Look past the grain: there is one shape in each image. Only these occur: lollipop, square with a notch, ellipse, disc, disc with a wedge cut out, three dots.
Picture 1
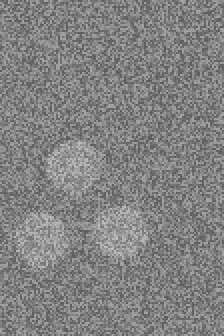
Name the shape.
three dots
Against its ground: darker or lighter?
lighter
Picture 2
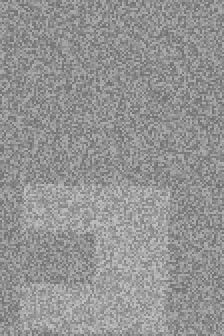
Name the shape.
square with a notch
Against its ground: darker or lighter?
lighter
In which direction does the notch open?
left
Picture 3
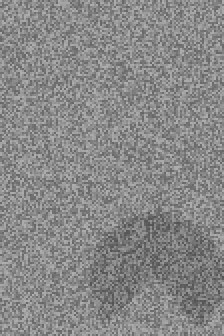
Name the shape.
disc with a wedge cut out
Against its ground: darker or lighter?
darker
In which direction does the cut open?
down
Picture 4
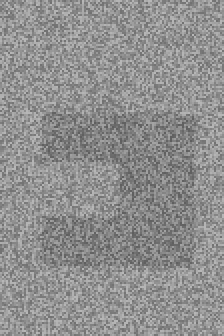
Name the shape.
square with a notch
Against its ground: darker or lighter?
darker
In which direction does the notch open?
left
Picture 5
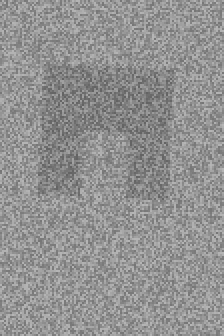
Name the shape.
square with a notch
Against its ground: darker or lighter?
darker
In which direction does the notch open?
down
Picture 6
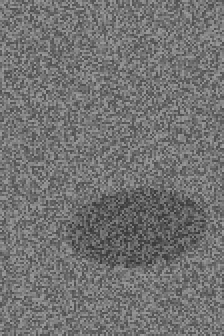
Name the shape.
ellipse
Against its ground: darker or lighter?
darker
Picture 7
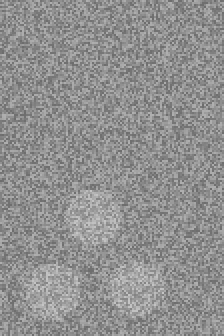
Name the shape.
three dots
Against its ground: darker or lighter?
lighter
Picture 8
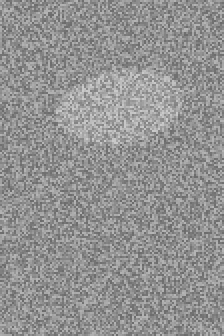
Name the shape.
ellipse
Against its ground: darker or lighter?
lighter
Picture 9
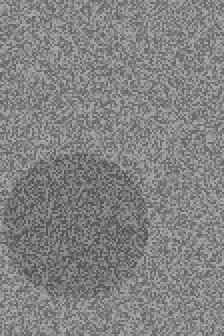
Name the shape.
disc
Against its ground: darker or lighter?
darker
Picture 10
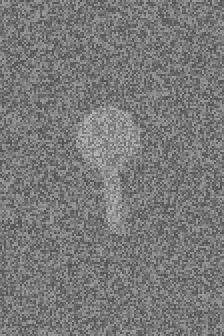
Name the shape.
lollipop
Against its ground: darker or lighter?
lighter
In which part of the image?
centre
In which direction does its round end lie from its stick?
up
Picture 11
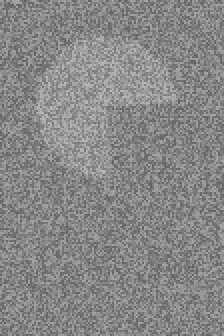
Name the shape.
disc with a wedge cut out
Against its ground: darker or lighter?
lighter
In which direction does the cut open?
down and right
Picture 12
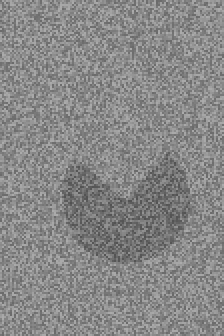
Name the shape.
disc with a wedge cut out
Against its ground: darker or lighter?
darker
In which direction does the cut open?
up
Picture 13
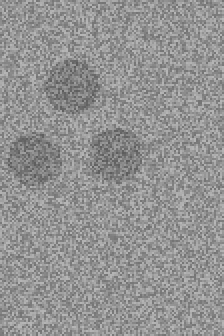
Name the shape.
three dots
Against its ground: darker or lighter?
darker
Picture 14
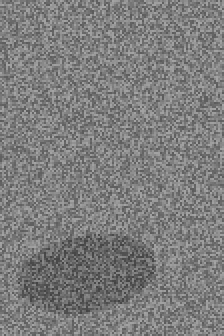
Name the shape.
ellipse
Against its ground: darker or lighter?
darker
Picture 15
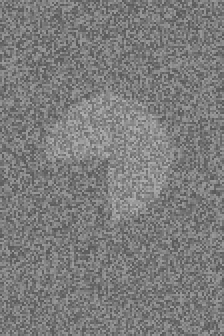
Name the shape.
disc with a wedge cut out
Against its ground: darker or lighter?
lighter
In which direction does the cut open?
down and left
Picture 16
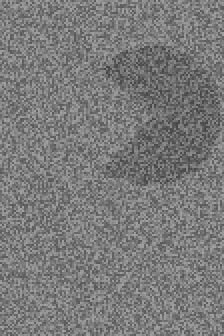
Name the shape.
disc with a wedge cut out
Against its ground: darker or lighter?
darker
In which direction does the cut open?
left
